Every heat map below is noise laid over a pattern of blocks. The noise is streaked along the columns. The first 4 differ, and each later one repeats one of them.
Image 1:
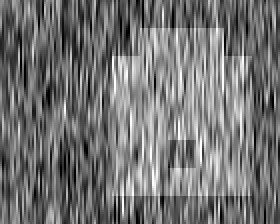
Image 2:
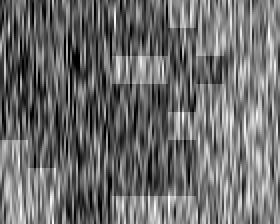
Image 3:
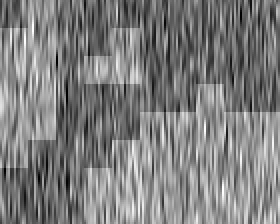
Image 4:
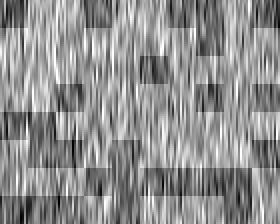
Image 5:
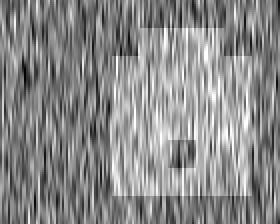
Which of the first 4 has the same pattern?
1
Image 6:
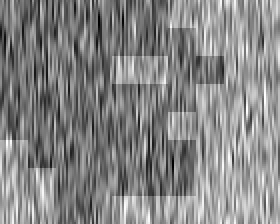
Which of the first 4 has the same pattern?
2
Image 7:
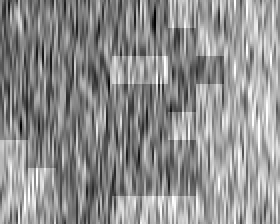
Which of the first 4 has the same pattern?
2
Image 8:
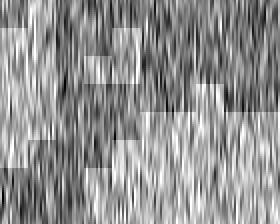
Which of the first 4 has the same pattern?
3
